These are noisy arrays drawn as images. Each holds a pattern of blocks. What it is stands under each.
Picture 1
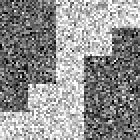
the same after a half turn
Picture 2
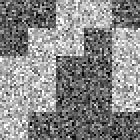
no symmetry
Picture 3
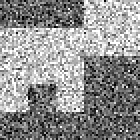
no symmetry
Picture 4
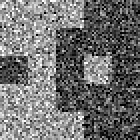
top and bottom mirror each other
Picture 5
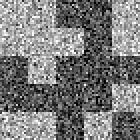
mirrored about the diagonal from the top left
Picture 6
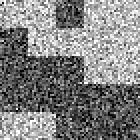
no symmetry
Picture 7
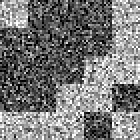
mirrored about the diagonal from the top left
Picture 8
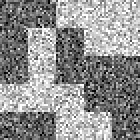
no symmetry
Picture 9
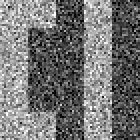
top and bottom mirror each other
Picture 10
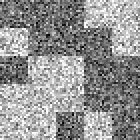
mirrored about the diagonal from the bottom left
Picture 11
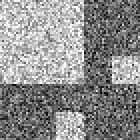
mirrored about the diagonal from the top left
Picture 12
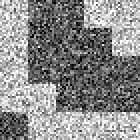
mirrored about the diagonal from the bottom left
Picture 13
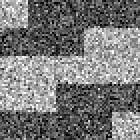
the same after a half turn
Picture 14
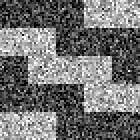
the same after a half turn
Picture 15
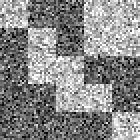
mirrored about the diagonal from the bottom left
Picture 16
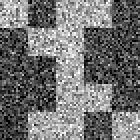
the same after a half turn
